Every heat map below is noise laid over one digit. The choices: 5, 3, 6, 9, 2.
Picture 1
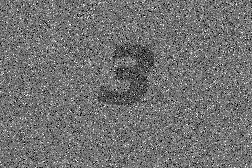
3
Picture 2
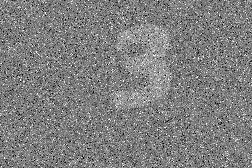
3
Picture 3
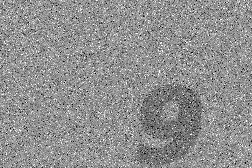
9
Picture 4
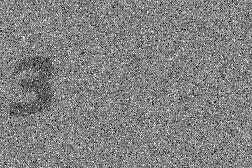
3
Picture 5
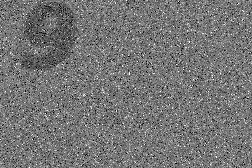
9
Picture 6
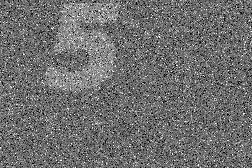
5
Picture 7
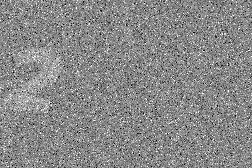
2
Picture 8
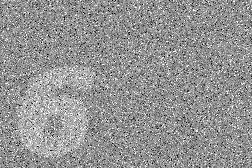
6
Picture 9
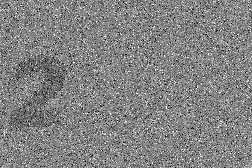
2
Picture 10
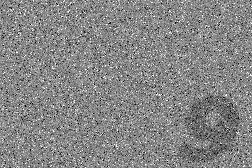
9
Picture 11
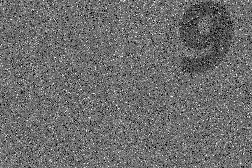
9
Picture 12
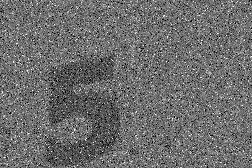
5
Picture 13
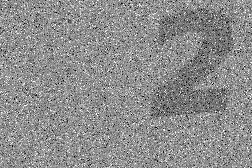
2
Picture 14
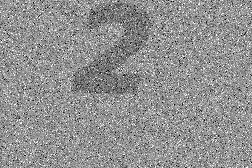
2
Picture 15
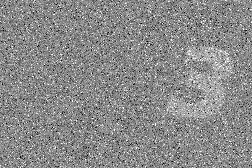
3
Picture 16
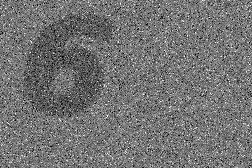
6
